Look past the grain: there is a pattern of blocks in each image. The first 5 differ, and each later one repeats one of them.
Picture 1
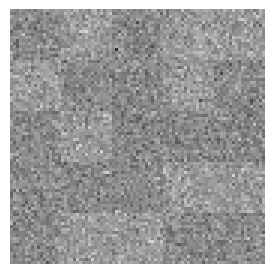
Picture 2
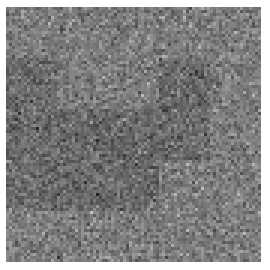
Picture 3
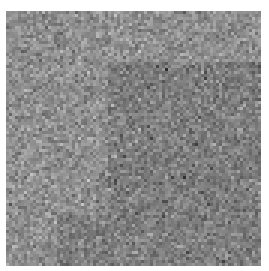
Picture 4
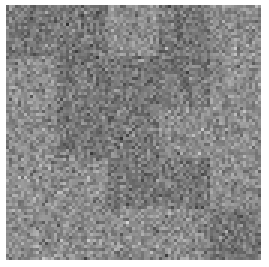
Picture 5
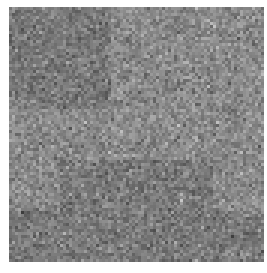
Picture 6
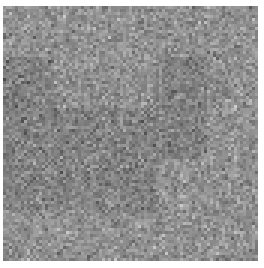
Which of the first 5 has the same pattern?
2
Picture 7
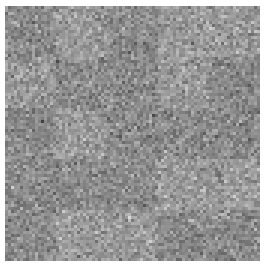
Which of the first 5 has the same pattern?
1
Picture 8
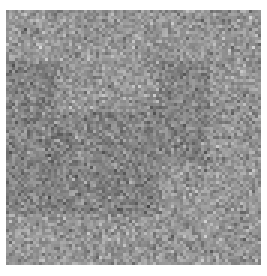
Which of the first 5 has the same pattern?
2
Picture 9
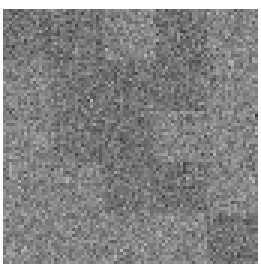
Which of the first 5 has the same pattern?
4
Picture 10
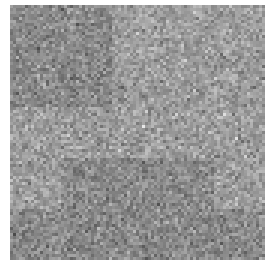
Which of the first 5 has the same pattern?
5
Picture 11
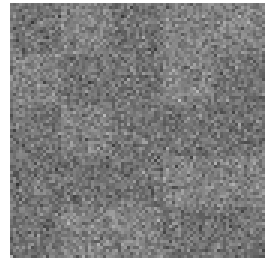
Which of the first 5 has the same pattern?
1
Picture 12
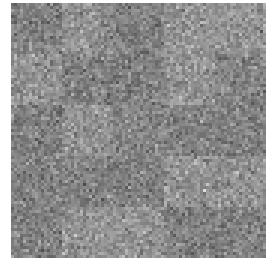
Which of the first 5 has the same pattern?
1
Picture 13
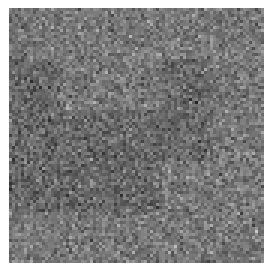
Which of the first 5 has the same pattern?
2
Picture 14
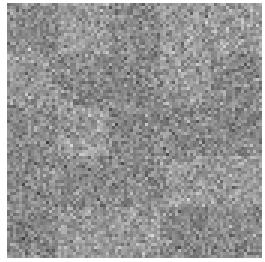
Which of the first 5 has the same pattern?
1
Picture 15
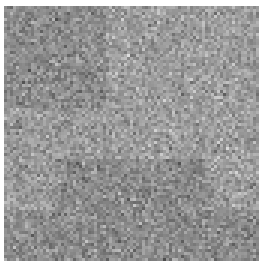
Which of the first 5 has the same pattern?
5
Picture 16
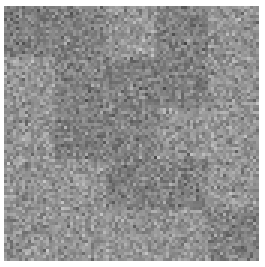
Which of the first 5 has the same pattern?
4
